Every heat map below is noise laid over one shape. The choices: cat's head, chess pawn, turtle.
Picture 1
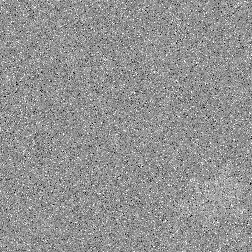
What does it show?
light turtle, bottom right
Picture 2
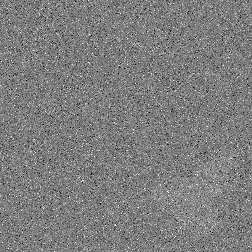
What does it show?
light chess pawn, bottom right
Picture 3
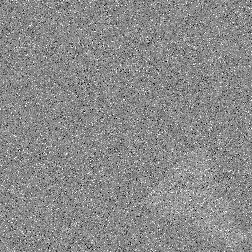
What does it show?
light chess pawn, bottom right
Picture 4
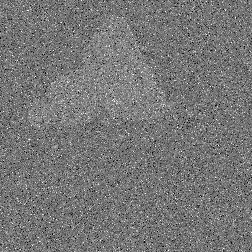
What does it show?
light chess pawn
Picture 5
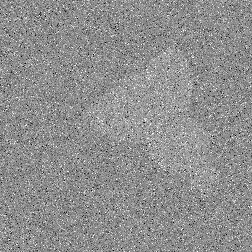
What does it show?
light chess pawn
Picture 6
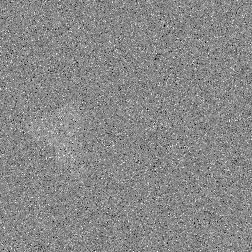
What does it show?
light chess pawn, middle left
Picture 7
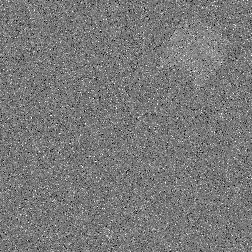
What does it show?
light cat's head, top right
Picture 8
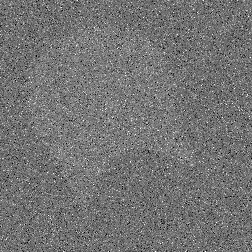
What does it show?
light cat's head
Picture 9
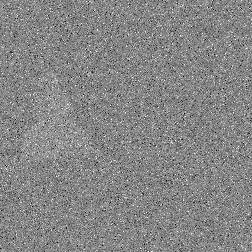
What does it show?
light chess pawn, middle left
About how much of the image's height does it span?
a third
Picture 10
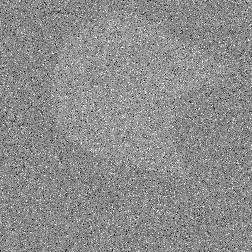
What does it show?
light cat's head
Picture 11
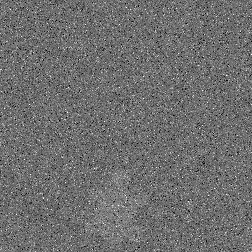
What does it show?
light turtle, bottom middle
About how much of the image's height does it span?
a third
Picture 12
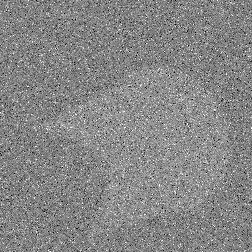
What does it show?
light cat's head
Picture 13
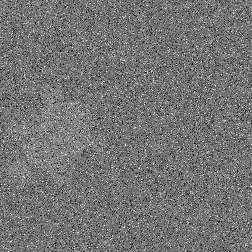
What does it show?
light turtle, middle left
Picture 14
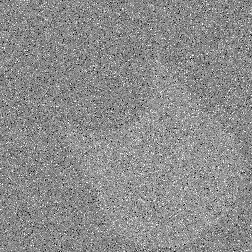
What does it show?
light cat's head
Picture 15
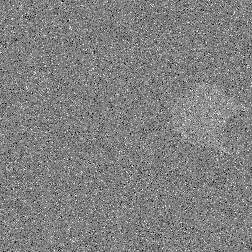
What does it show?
light cat's head, middle right
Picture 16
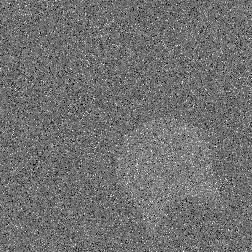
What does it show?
light cat's head
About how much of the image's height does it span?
half
